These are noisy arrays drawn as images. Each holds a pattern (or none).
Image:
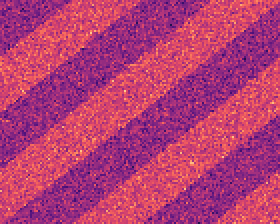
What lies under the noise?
diagonal stripes
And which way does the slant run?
bottom left to top right
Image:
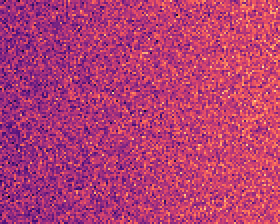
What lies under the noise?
a smooth slope
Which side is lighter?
right
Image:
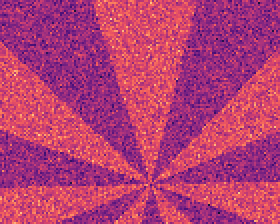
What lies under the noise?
spokes from one point
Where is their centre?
bottom middle
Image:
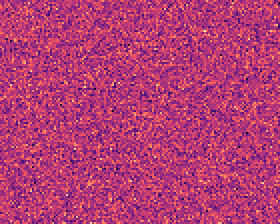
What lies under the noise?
only noise
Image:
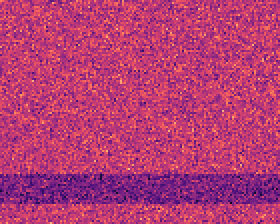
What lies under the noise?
one horizontal stripe
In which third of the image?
bottom
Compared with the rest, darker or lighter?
darker
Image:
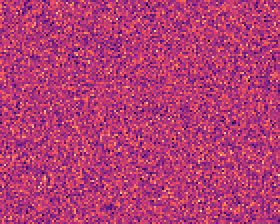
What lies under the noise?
only noise
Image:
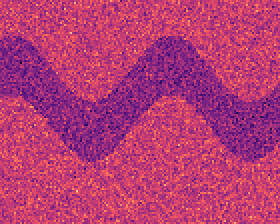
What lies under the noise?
a wavy band
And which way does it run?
left to right
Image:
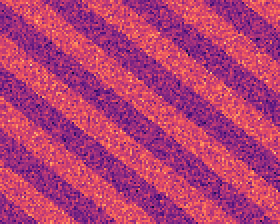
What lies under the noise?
diagonal stripes
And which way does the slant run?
top left to bottom right
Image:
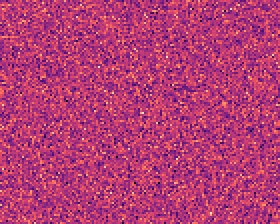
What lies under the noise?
only noise
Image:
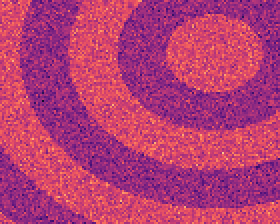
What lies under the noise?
rings round one point
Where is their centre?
top right
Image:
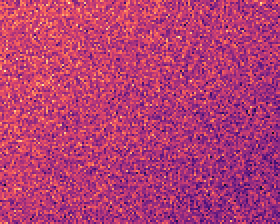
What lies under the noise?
a smooth slope
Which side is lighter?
top left
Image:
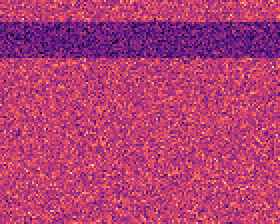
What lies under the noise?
one horizontal stripe
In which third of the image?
top
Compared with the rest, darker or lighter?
darker
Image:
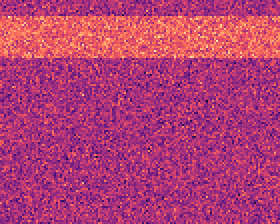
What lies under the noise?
one horizontal stripe
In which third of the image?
top
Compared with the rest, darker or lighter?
lighter
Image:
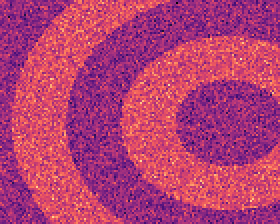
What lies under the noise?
rings round one point
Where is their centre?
middle right
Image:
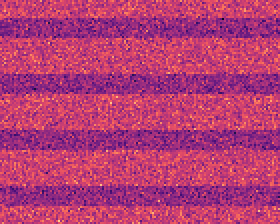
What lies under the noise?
horizontal stripes
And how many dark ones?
4
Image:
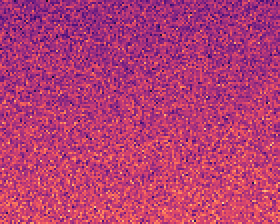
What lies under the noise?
a smooth slope
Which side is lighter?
bottom
